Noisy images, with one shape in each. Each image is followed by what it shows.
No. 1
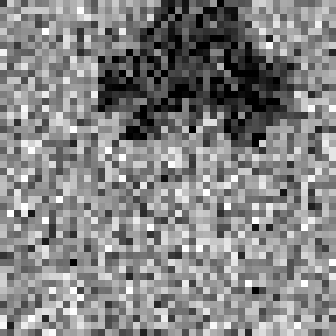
car
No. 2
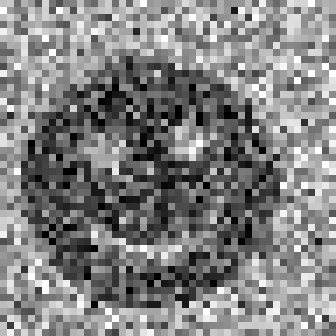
smiling face
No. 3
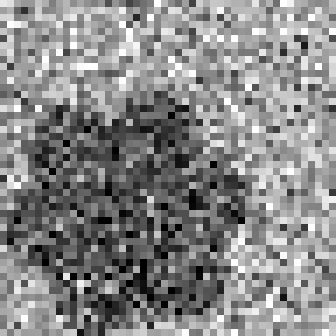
flower
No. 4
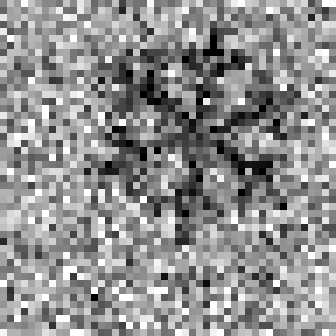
snowflake
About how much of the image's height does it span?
two thirds
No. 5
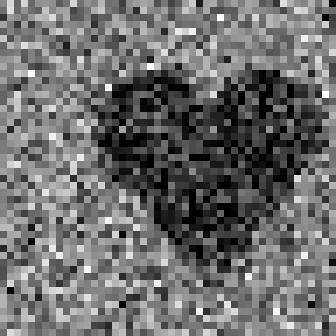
heart
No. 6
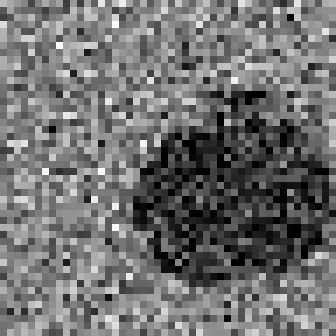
apple
